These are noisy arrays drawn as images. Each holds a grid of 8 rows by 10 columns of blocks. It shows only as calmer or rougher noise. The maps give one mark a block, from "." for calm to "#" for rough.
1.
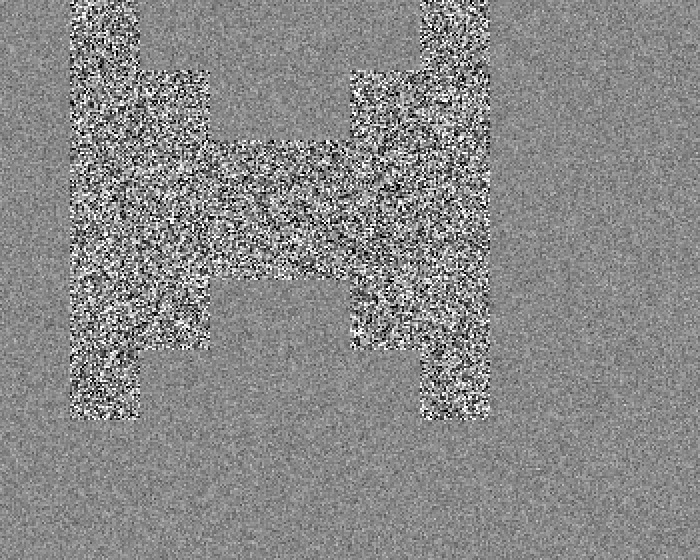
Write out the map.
. # . . . . # . . .
. # # . . # # . . .
. # # # # # # . . .
. # # # # # # . . .
. # # . . # # . . .
. # . . . . # . . .
. . . . . . . . . .
. . . . . . . . . .
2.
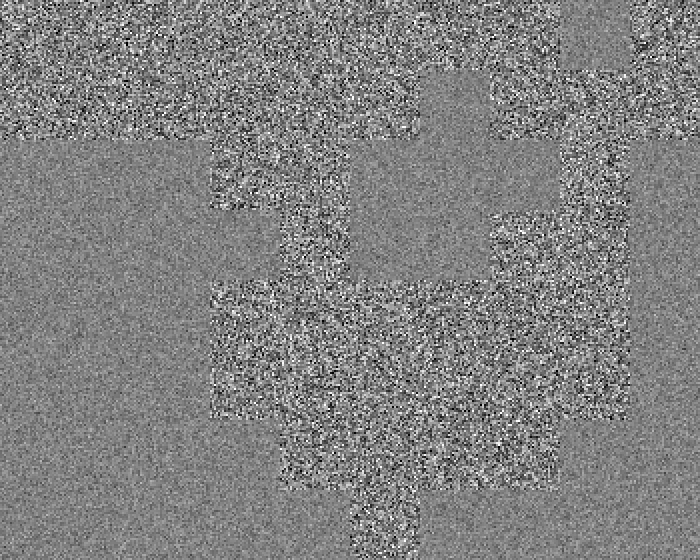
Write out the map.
# # # # # # # # . #
# # # # # # . # # #
. . . # # . . . # .
. . . . # . . # # .
. . . # # # # # # .
. . . # # # # # # .
. . . . # # # # . .
. . . . . # . . . .
